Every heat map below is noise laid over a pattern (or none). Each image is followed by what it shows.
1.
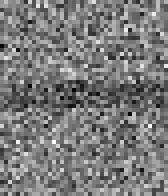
one horizontal stripe
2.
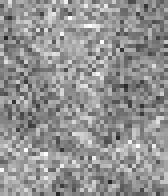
spokes from one point
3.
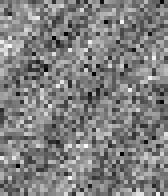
diagonal stripes
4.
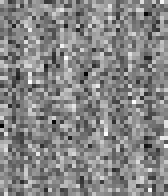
vertical stripes
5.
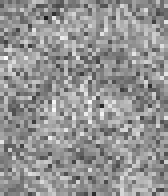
rings round one point
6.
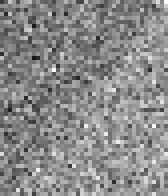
a sharp edge
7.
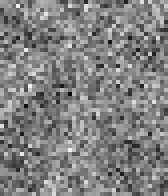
spokes from one point
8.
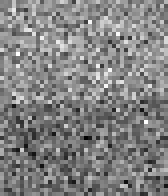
a sharp edge
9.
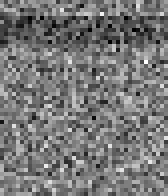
one horizontal stripe
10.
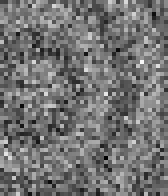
rings round one point
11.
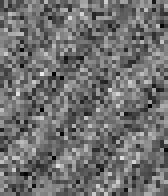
diagonal stripes
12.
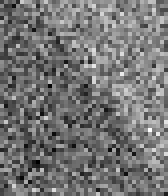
a sharp edge
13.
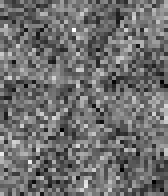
spokes from one point
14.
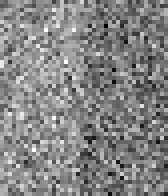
a sharp edge
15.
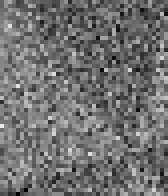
spokes from one point
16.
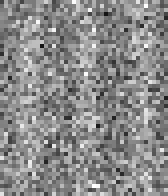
vertical stripes
